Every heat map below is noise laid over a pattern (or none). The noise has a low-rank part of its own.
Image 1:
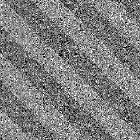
diagonal stripes
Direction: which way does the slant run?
top left to bottom right
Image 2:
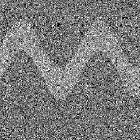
a wavy band
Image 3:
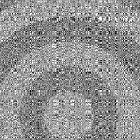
rings round one point
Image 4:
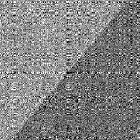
a sharp edge
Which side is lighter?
top left
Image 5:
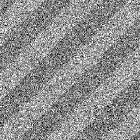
diagonal stripes
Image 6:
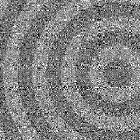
rings round one point
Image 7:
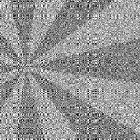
spokes from one point
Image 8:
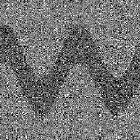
a wavy band
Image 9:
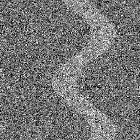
a wavy band
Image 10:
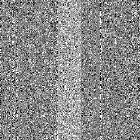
one vertical stripe
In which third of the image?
middle
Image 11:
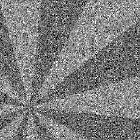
spokes from one point
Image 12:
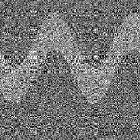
a wavy band
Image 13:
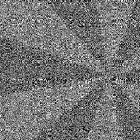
spokes from one point
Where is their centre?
middle right
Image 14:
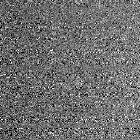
a smooth slope
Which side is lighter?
right
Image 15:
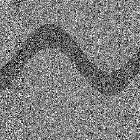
a wavy band
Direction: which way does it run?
left to right
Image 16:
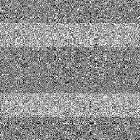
horizontal stripes
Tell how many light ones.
2
